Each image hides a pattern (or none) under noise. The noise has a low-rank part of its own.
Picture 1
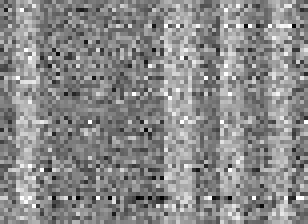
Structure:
bands of columns
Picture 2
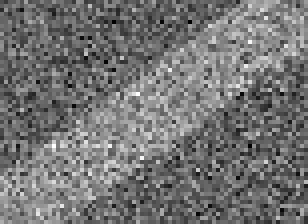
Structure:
a diagonal band
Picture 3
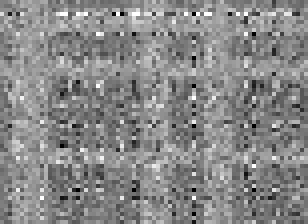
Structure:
bands of rows crossing bands of columns
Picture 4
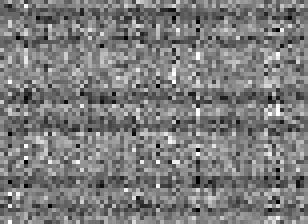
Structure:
bands of rows
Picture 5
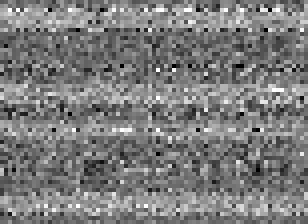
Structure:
bands of rows
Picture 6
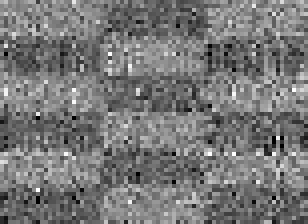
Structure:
a checkerboard
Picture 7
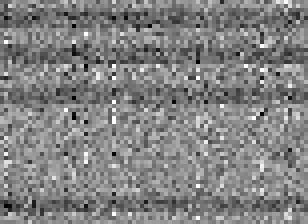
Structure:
bands of rows
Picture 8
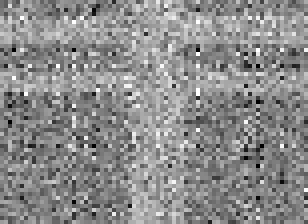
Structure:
bands of rows crossing bands of columns
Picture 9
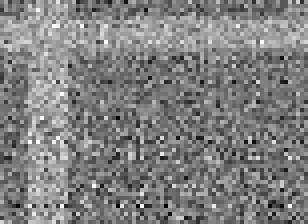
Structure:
bands of rows crossing bands of columns
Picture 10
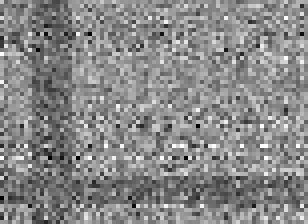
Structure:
bands of rows crossing bands of columns
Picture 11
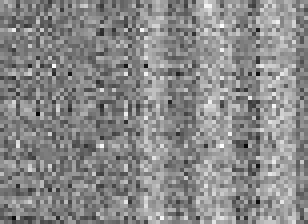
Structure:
bands of columns
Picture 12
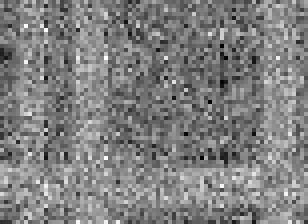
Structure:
bands of rows crossing bands of columns
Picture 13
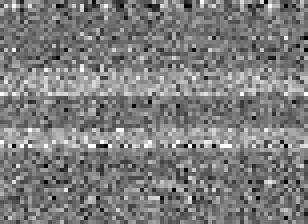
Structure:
bands of rows
